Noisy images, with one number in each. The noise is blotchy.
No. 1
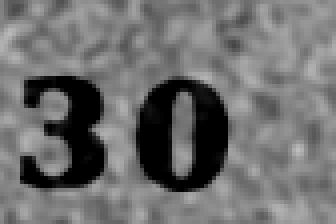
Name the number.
30
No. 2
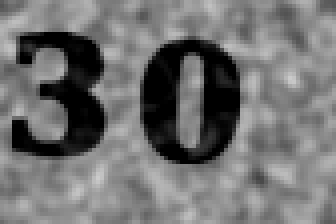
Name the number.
30
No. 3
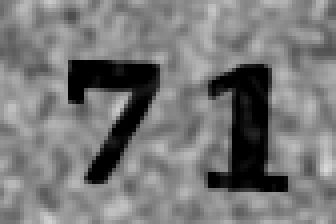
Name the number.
71
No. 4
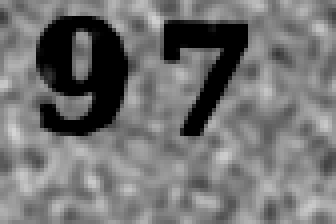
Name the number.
97
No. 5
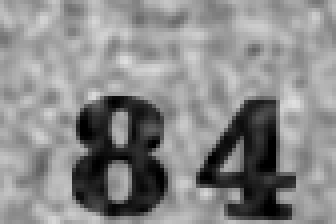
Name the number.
84
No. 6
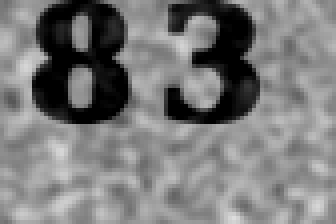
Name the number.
83
